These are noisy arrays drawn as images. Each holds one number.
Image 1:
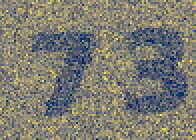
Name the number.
73
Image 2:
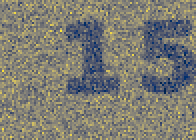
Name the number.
15
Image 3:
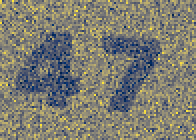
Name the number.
47
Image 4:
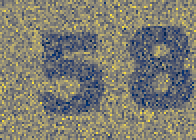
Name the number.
58
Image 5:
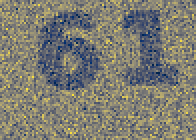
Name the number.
61
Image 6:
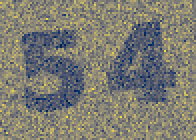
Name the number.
54
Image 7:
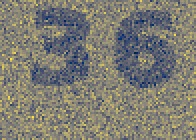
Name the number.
36
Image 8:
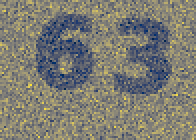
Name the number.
63
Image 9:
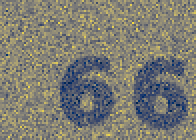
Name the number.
66
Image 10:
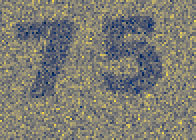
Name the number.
75
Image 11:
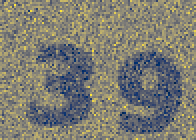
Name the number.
39
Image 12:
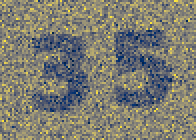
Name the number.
35
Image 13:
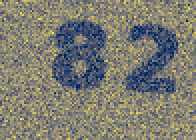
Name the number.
82
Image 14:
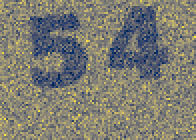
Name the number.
54
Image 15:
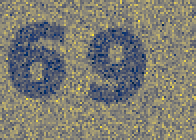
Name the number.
69
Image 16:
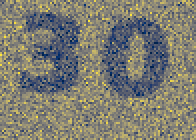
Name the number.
30
